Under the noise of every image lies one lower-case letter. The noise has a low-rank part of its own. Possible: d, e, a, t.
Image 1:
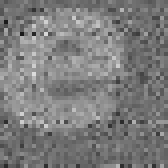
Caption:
light e
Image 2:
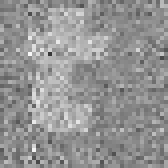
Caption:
light t
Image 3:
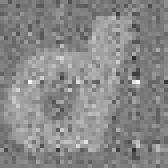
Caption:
light d
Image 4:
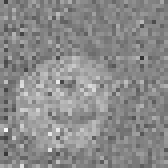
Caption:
light e
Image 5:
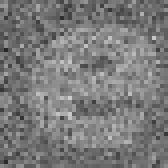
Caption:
light e
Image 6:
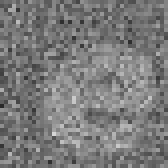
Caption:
light e
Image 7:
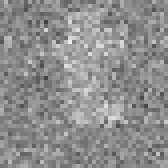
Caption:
light t
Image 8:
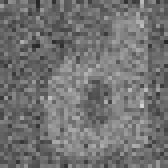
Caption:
light d
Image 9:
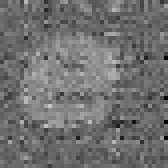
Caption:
light e
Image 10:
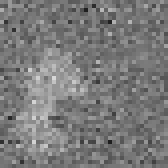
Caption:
light t
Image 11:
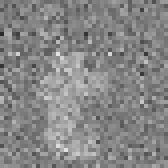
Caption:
light t
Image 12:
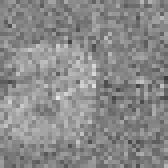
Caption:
light a
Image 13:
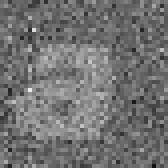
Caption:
light a
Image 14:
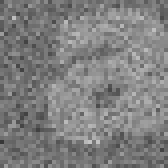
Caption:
light a
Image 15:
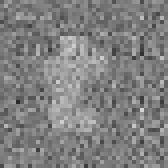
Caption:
light t
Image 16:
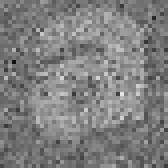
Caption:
light a
